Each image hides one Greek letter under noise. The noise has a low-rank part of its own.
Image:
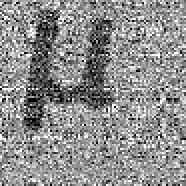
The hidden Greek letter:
mu
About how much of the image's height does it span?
two thirds
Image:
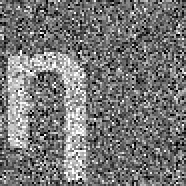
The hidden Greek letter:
eta
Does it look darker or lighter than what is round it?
lighter
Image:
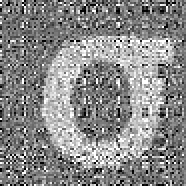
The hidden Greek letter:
sigma
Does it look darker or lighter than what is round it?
lighter
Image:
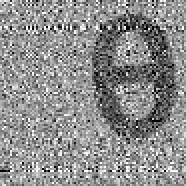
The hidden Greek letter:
theta
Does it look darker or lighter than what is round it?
darker
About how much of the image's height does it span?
two thirds
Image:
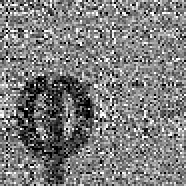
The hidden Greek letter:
phi
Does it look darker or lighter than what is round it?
darker
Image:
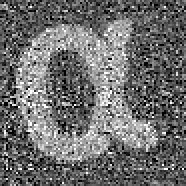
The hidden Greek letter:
alpha
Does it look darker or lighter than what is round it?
lighter
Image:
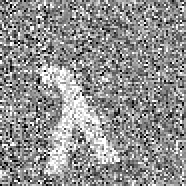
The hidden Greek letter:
lambda
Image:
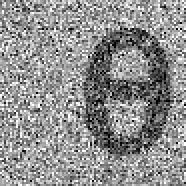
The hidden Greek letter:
theta
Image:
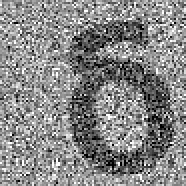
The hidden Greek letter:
delta
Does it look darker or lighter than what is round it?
darker
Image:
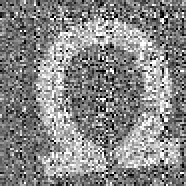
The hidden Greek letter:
omega
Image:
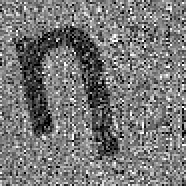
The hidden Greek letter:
eta
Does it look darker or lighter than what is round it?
darker
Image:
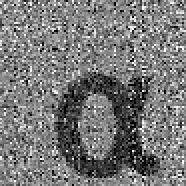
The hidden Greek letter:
alpha
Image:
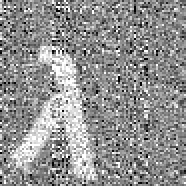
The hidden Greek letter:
lambda
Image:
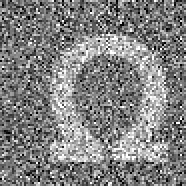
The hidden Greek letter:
omega
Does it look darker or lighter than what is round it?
lighter
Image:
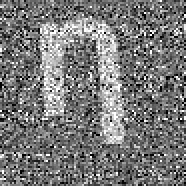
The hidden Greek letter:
eta
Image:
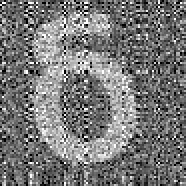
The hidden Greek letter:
delta
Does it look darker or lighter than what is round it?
lighter
